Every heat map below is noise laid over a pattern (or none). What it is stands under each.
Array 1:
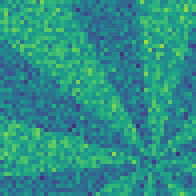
spokes from one point
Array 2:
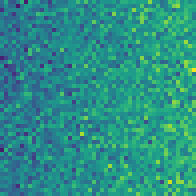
a smooth slope
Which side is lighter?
right
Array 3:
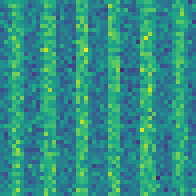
vertical stripes
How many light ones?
6
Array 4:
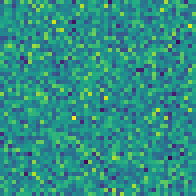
only noise
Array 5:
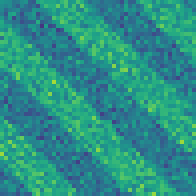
diagonal stripes
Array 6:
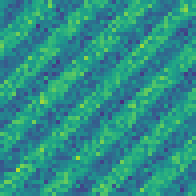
diagonal stripes
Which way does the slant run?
bottom left to top right
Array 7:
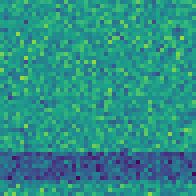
one horizontal stripe
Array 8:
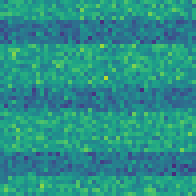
horizontal stripes
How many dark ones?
3
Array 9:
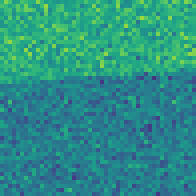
a sharp edge
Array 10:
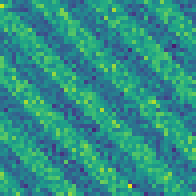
diagonal stripes
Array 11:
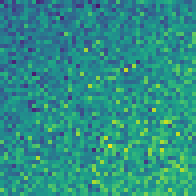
a smooth slope
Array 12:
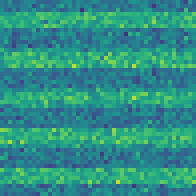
horizontal stripes
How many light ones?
5
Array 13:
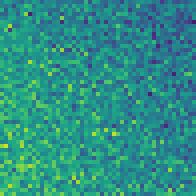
a smooth slope
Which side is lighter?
bottom left
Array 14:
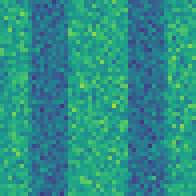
vertical stripes
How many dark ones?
2
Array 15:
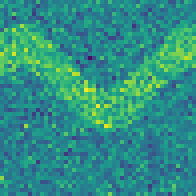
a wavy band
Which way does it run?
left to right
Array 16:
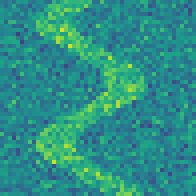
a wavy band
